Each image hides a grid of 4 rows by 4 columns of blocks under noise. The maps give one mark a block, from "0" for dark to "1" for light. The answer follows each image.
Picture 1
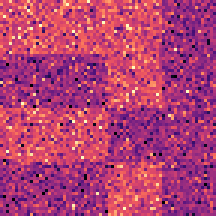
1 1 1 0
0 0 1 0
1 1 0 0
0 0 1 0
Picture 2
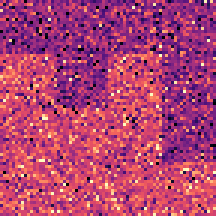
0 0 0 0
1 0 1 0
1 1 1 0
1 1 1 1
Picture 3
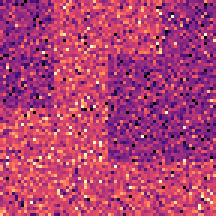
0 1 1 0
0 1 0 0
1 1 0 0
1 1 1 1
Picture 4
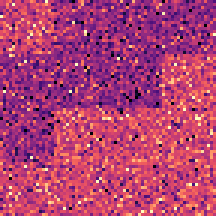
1 0 0 0
0 0 0 1
0 1 1 1
1 1 1 1
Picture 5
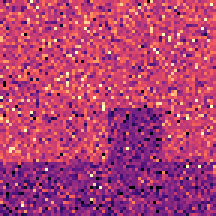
1 1 1 1
1 1 1 1
1 1 0 1
0 0 0 0
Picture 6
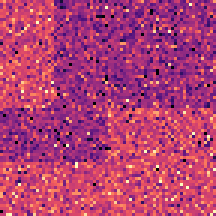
1 0 0 0
1 0 0 0
0 0 1 1
1 1 1 1
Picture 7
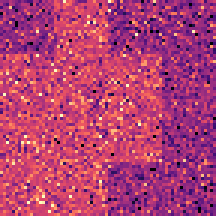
0 1 0 0
1 1 1 0
1 1 1 0
1 1 0 0
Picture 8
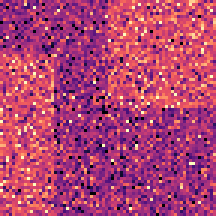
0 0 1 1
1 0 1 1
1 0 0 0
1 0 0 0
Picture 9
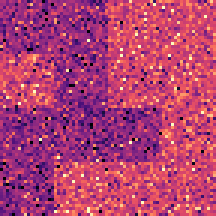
0 0 1 1
1 0 1 1
0 0 0 1
0 1 1 1
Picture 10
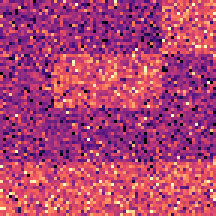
0 0 0 1
0 1 1 0
0 0 0 0
1 1 1 1
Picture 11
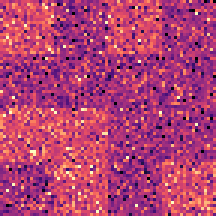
1 0 1 0
0 0 0 0
1 1 0 0
0 1 0 1
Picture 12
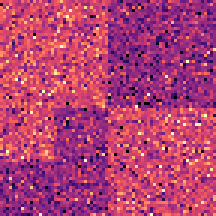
1 1 0 0
1 1 0 0
1 0 1 1
0 0 1 1
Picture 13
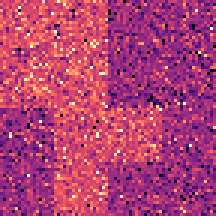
1 1 0 0
1 1 0 0
0 1 1 0
0 1 0 0
